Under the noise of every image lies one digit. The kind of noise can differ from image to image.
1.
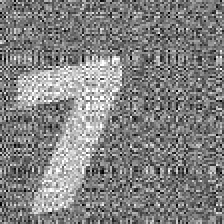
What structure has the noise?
low rank plus noise
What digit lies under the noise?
7
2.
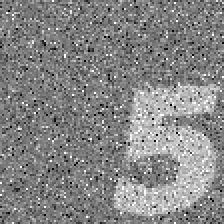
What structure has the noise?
heavy tails
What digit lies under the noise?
5
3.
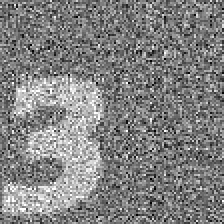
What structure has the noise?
low rank plus noise
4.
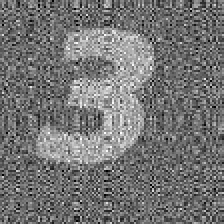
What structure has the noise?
low rank plus noise
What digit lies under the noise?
3
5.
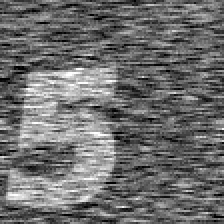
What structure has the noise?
streaked along the rows
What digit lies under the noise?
5
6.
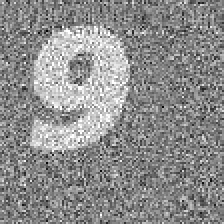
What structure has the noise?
low rank plus noise
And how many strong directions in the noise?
five to eight
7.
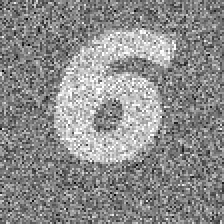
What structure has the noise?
independent entries
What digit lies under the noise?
6
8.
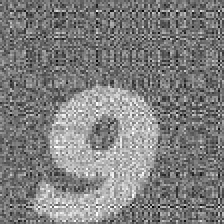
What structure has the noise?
low rank plus noise
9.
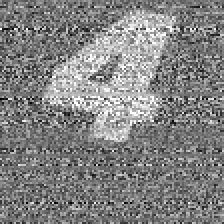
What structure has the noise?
rows of uneven size
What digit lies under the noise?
4
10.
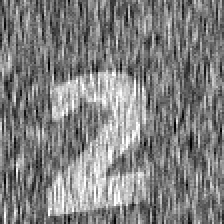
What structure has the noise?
streaked along the columns
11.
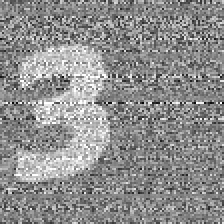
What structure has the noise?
rows of uneven size
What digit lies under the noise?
3
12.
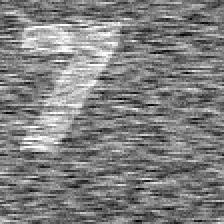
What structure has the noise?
streaked along the rows
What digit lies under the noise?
7
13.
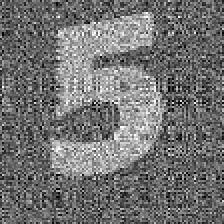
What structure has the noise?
low rank plus noise
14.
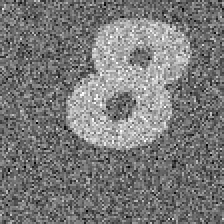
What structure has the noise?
independent entries
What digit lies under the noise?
8
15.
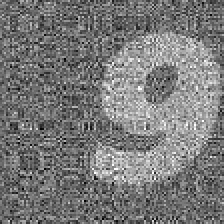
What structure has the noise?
low rank plus noise
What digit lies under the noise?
9
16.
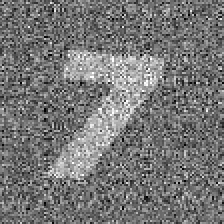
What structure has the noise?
low rank plus noise
